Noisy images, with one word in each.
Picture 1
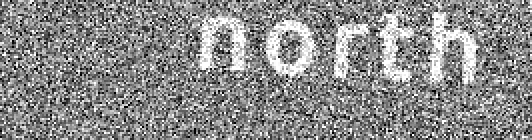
north
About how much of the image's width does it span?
half
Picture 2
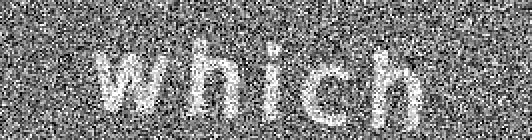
which
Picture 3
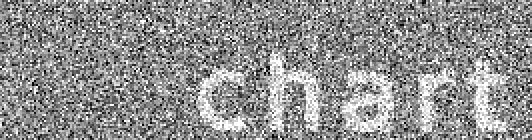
chart
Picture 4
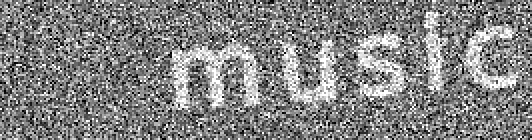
music
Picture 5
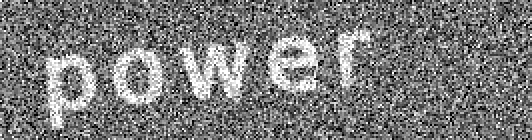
power
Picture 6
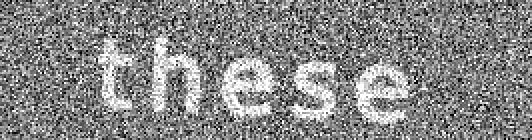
these
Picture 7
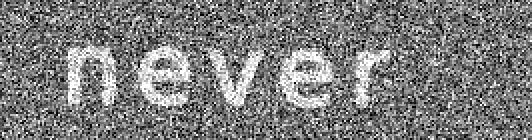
never
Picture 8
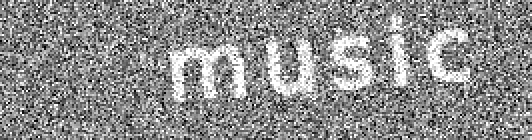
music
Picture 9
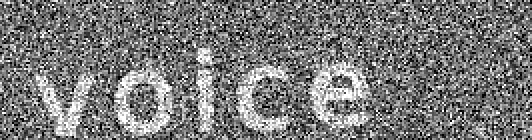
voice
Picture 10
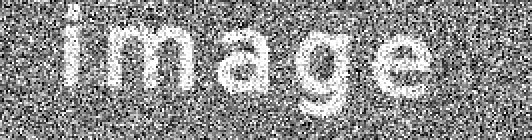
image
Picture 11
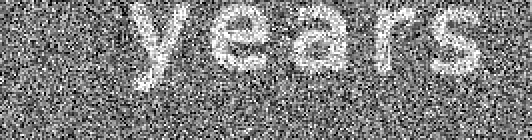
years
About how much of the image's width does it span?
two thirds
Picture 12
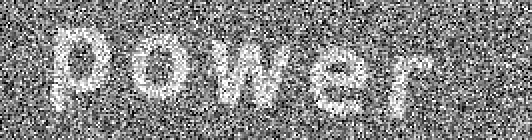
power
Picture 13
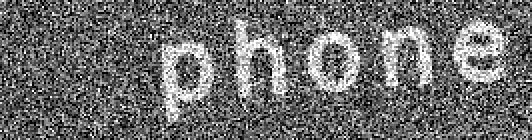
phone
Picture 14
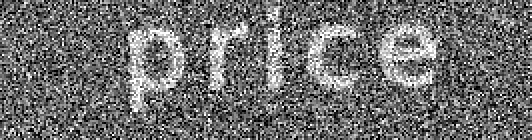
price
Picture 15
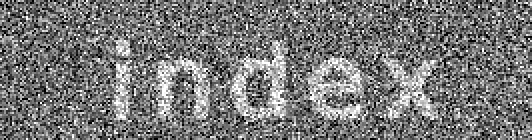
index
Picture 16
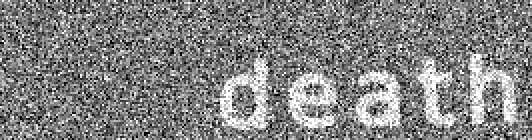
death
